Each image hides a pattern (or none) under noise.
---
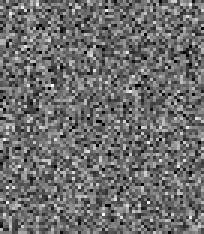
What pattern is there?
only noise
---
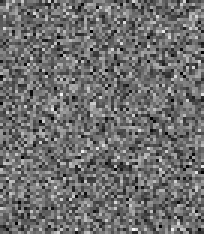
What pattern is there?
only noise
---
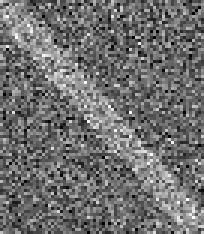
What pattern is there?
a diagonal band
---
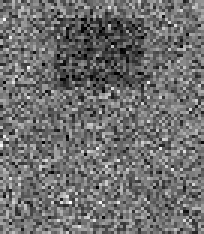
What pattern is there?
one block
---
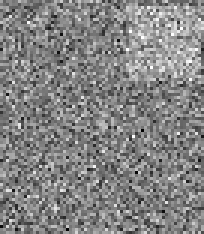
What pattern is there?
one block
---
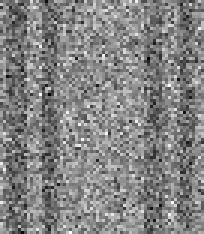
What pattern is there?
bands of columns
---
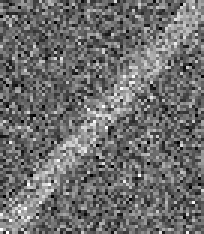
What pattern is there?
a diagonal band
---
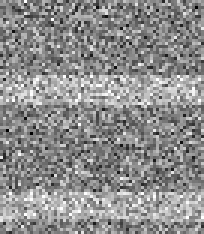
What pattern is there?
bands of rows
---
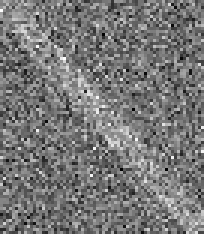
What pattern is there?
a diagonal band
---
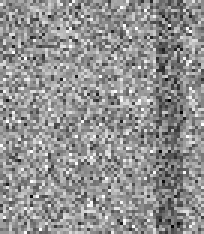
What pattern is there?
one band of columns
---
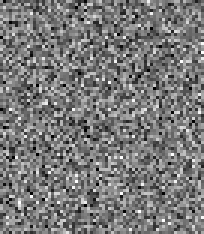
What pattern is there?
only noise
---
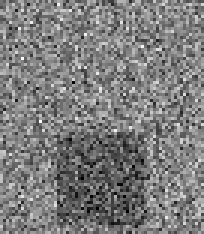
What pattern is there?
one block
